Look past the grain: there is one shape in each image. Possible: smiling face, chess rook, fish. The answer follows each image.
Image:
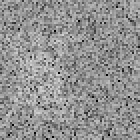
chess rook
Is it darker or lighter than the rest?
lighter
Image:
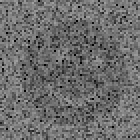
smiling face
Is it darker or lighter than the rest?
darker
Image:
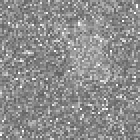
chess rook
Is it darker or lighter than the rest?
lighter
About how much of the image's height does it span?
half
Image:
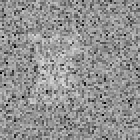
chess rook
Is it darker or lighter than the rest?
lighter
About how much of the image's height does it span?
half
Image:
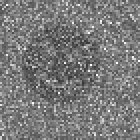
smiling face
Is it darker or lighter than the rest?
darker
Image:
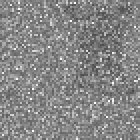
chess rook
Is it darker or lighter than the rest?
darker
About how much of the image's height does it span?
two thirds
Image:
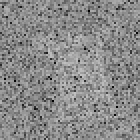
chess rook
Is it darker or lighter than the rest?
lighter
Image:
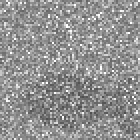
fish
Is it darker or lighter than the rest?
darker
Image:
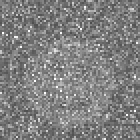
smiling face
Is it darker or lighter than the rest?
lighter
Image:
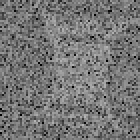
chess rook
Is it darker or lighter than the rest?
lighter
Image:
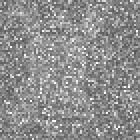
chess rook
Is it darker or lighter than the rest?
lighter
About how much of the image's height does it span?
nearly all
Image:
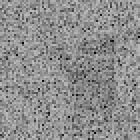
chess rook
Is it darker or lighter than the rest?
darker
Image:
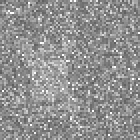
chess rook
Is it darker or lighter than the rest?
lighter
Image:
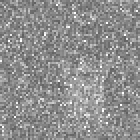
chess rook
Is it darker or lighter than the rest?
lighter
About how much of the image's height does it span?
half
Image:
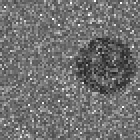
smiling face
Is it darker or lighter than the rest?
darker
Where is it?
middle right
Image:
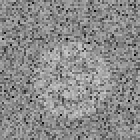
smiling face
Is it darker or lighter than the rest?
lighter
